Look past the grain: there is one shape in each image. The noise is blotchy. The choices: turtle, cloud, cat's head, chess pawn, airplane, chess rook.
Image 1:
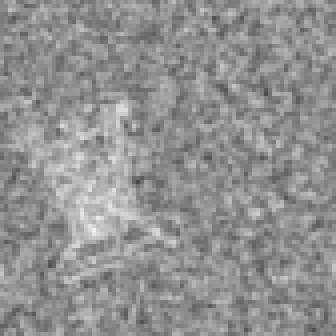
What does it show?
light chess rook
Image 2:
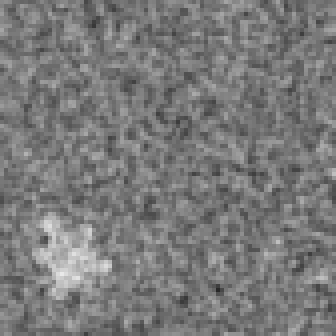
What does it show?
light turtle, bottom left
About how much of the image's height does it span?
a quarter
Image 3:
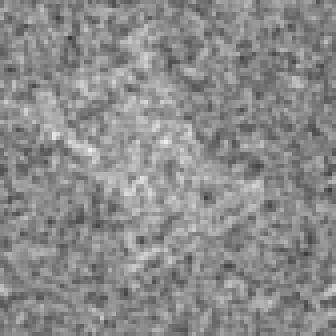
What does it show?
light chess rook
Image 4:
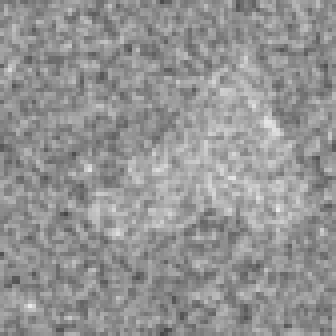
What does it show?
light chess pawn
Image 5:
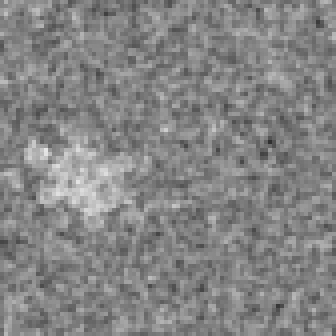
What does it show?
light turtle, middle left
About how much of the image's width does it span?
a third
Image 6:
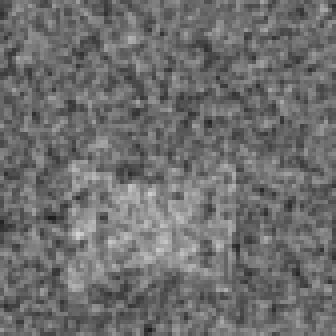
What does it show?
light chess rook
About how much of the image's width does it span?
half
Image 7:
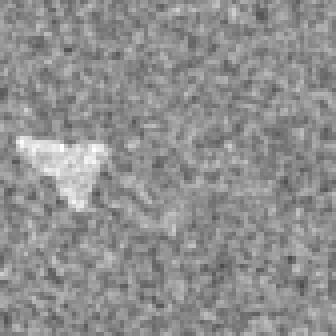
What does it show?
light chess pawn, middle left
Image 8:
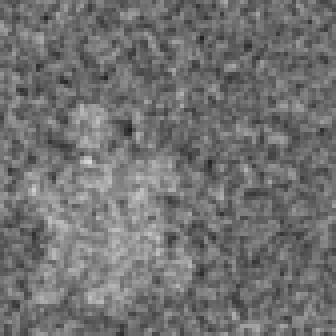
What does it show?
light turtle
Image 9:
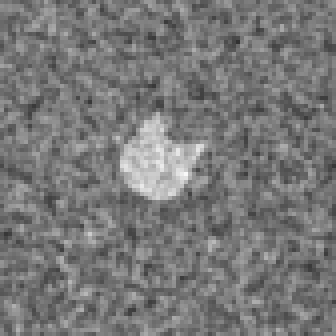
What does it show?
light cat's head, centre
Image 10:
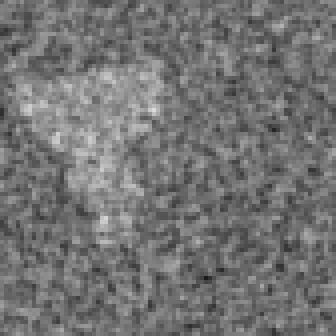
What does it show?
light chess pawn
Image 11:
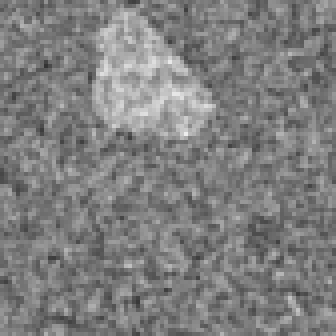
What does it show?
light cloud, top middle
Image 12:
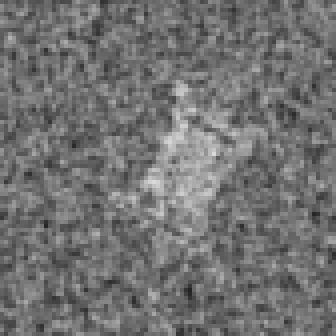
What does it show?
light chess rook
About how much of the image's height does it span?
half
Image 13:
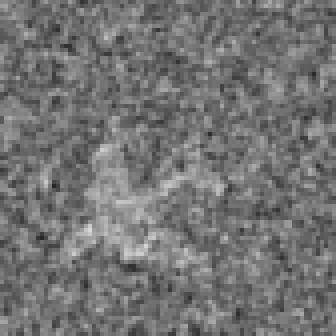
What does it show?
light airplane
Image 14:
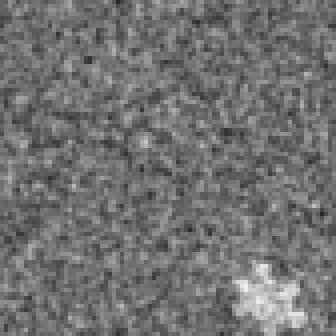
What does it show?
light turtle, bottom right
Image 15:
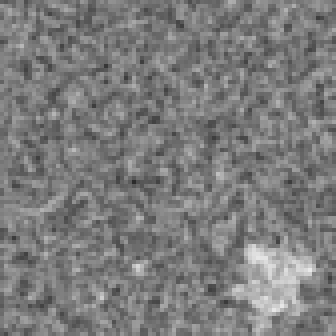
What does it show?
light turtle, bottom right
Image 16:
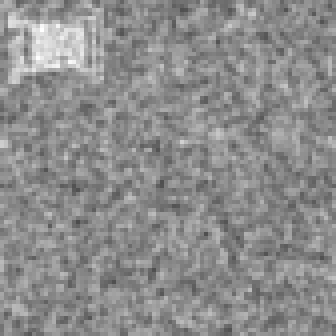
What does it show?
light chess rook, top left
